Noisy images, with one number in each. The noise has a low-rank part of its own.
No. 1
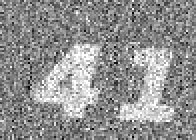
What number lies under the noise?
41
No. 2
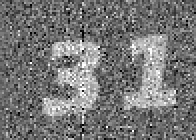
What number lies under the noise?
31
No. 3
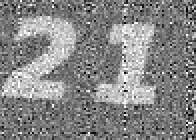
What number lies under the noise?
21
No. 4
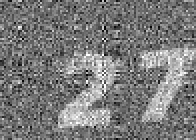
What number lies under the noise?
27
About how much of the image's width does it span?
two thirds
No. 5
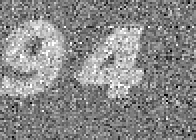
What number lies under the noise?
94
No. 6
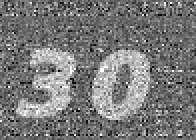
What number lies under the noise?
30
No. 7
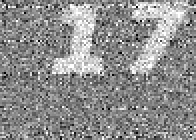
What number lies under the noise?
17
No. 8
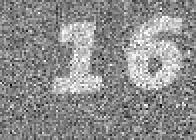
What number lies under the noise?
16
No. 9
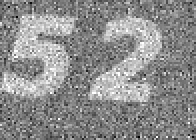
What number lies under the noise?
52
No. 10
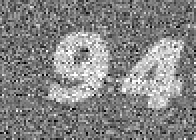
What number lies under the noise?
94
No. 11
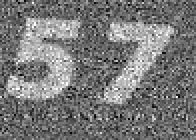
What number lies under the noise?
57
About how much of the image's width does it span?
nearly all
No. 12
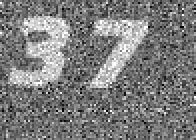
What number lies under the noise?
37
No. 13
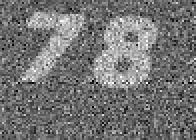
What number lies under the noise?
78
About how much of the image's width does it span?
two thirds
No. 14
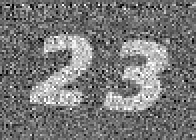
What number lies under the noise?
23
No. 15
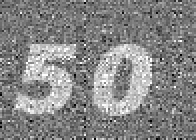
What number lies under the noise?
50
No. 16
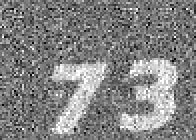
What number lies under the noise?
73
